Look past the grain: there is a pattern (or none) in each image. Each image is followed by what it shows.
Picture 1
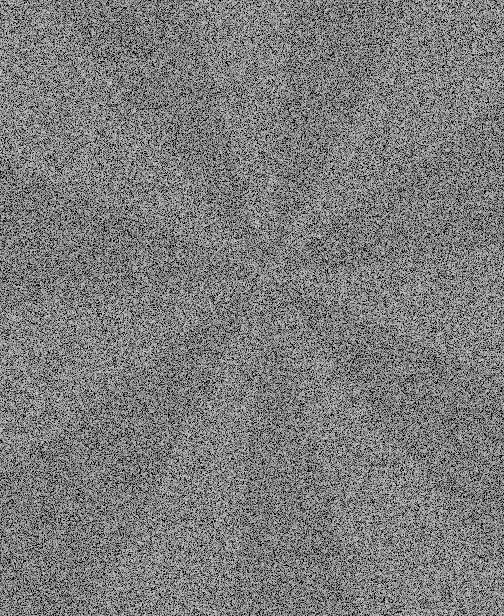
spokes from one point
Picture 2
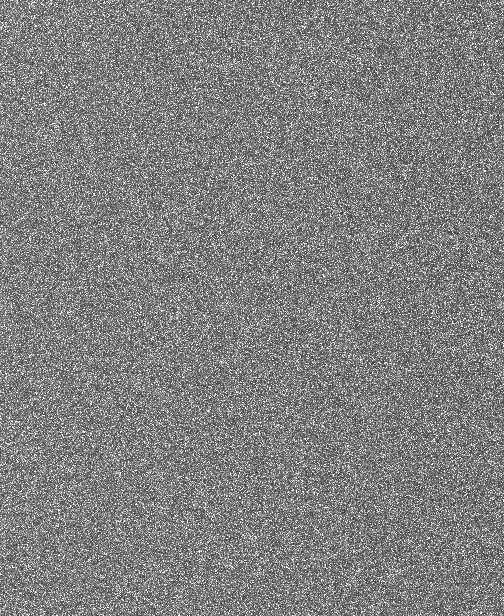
a smooth slope
